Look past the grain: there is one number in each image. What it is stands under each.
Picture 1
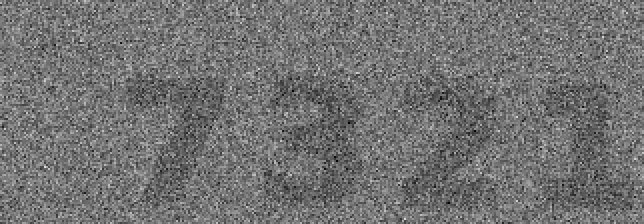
7321
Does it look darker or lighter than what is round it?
darker
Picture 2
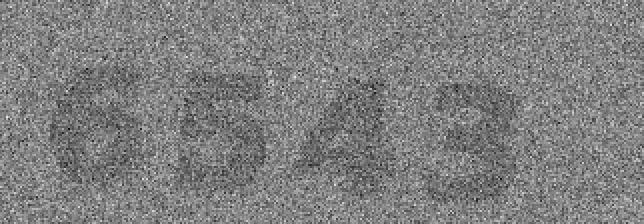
6543
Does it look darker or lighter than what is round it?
darker
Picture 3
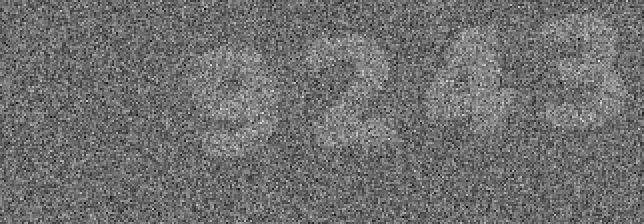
9243
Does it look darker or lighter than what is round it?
lighter
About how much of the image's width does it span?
two thirds
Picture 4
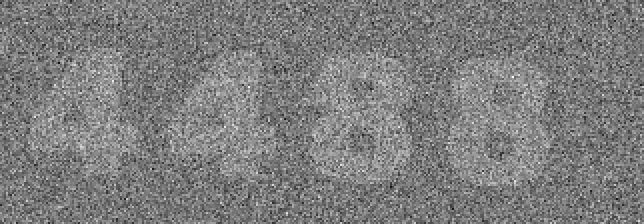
4488
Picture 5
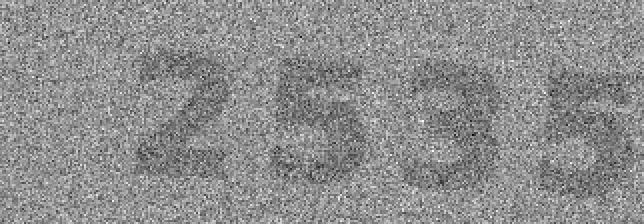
2535
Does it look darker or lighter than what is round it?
darker
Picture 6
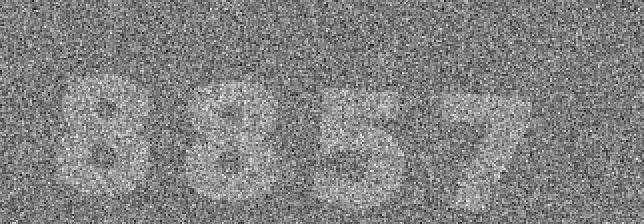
8857
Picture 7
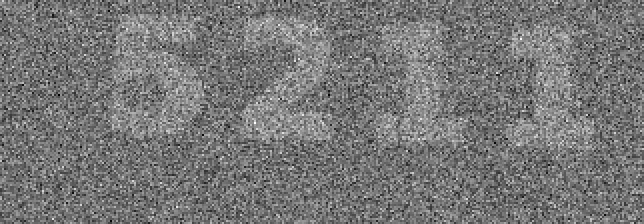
5211
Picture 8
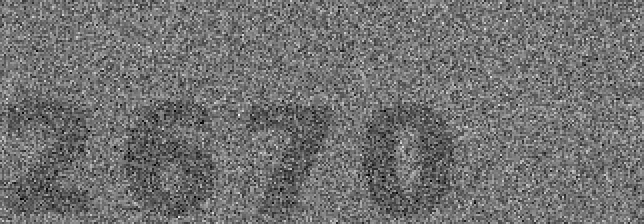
2670
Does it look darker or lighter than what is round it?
darker
